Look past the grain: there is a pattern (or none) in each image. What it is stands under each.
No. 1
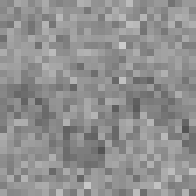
a wavy band
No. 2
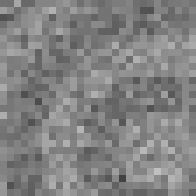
rings round one point
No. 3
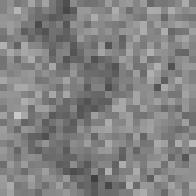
a wavy band
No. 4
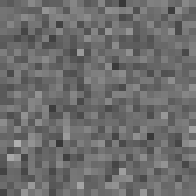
only noise
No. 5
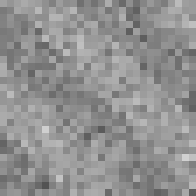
diagonal stripes
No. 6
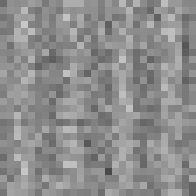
vertical stripes
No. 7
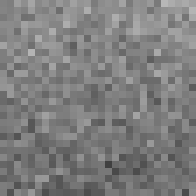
a smooth slope
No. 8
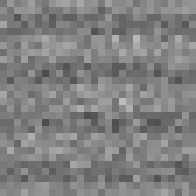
horizontal stripes
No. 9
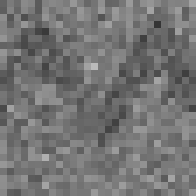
a wavy band
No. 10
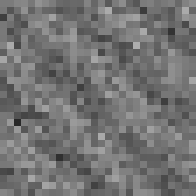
diagonal stripes
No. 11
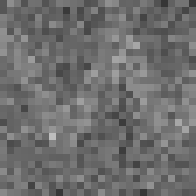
a wavy band
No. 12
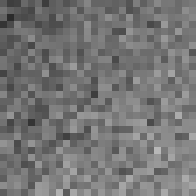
a smooth slope
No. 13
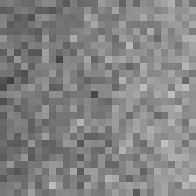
a smooth slope
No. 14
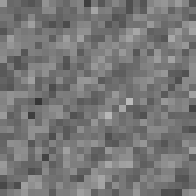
diagonal stripes
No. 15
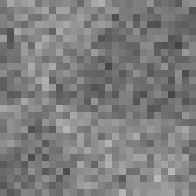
spokes from one point
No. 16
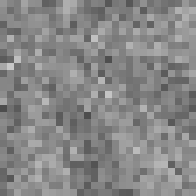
spokes from one point
